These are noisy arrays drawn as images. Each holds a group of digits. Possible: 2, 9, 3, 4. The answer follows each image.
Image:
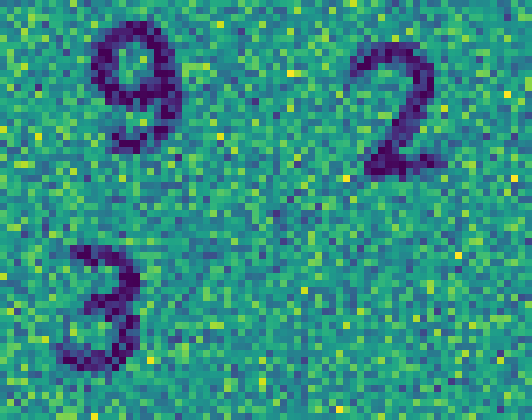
top left: 9; top right: 2; bottom left: 3
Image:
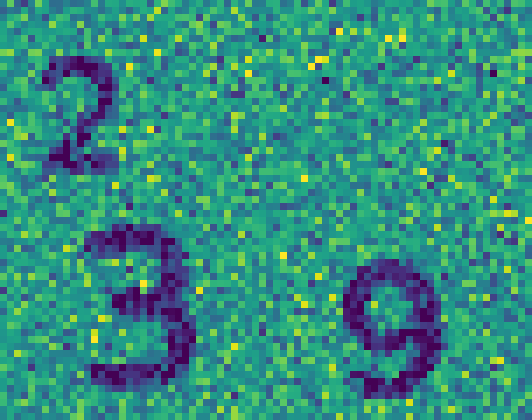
top left: 2; bottom left: 3; bottom right: 9
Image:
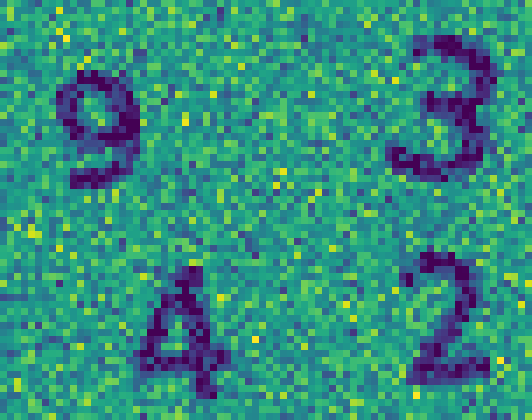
top left: 9; top right: 3; bottom left: 4; bottom right: 2
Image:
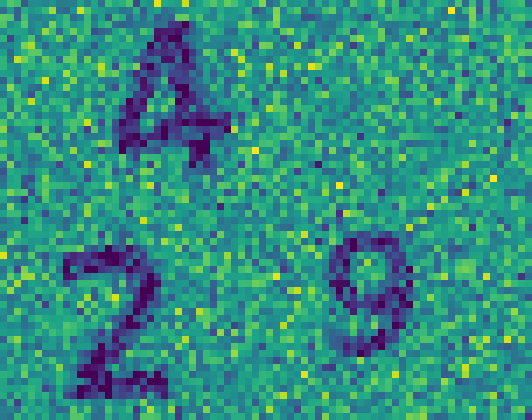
top left: 4; bottom left: 2; bottom right: 9
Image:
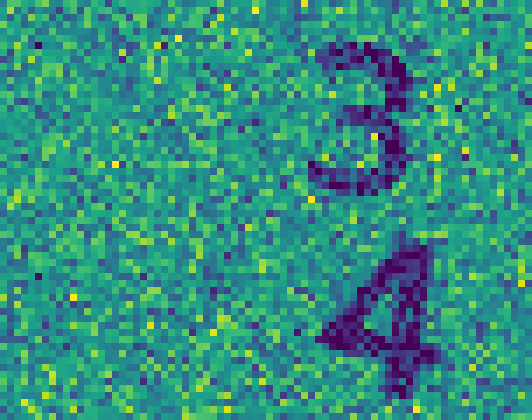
top right: 3; bottom right: 4
